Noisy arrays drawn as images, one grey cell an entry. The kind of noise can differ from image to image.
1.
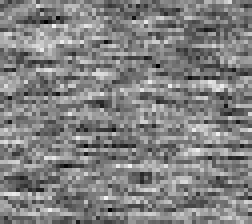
streaked along the rows
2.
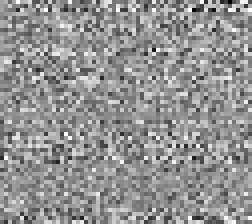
rows of uneven size
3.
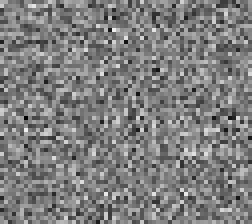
low rank plus noise
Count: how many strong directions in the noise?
five to eight
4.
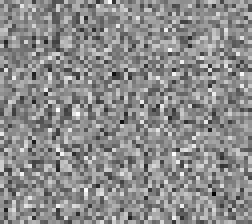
low rank plus noise
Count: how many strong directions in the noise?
one
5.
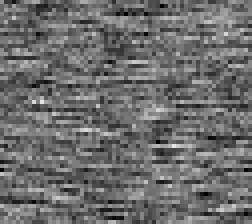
streaked along the rows
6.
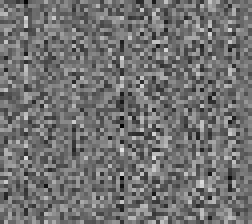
columns of uneven size
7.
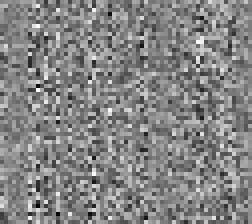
columns of uneven size
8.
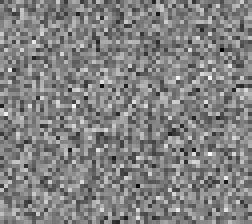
independent entries
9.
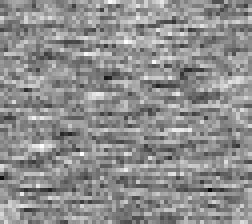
streaked along the rows
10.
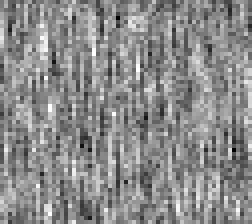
streaked along the columns
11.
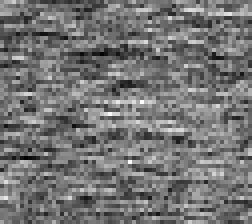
streaked along the rows
